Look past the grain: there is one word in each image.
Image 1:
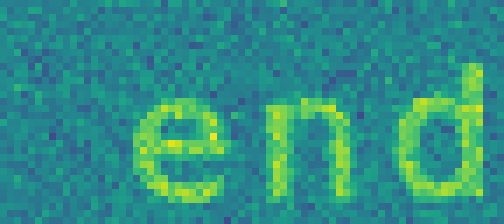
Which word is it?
end
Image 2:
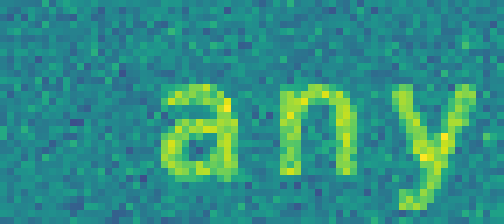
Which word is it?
any
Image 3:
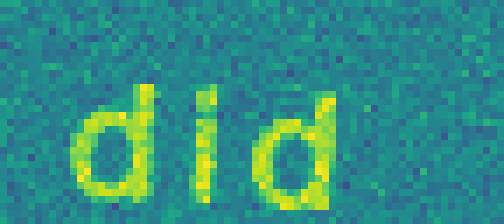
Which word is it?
did
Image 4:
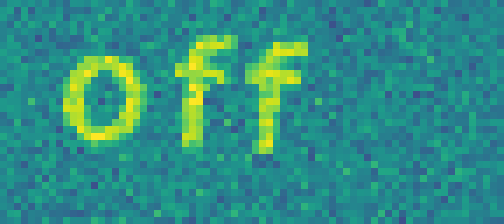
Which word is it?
off
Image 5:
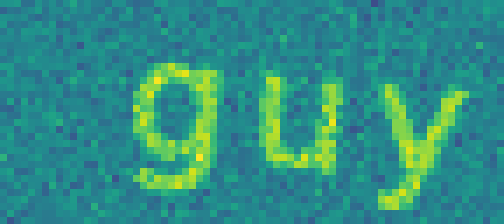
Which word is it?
guy
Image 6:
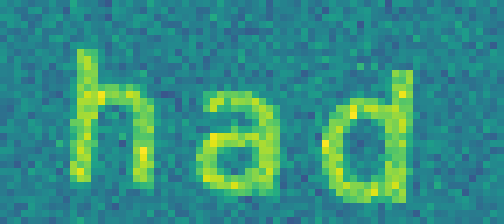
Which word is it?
had
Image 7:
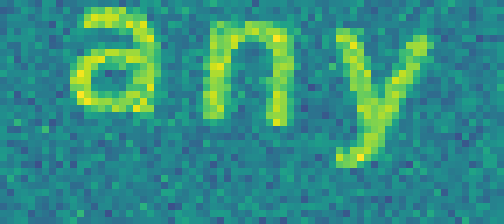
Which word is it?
any
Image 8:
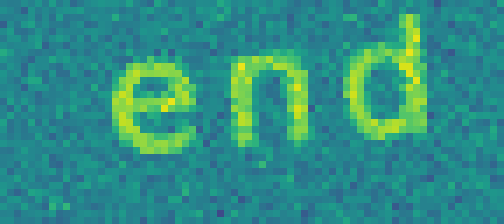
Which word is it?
end
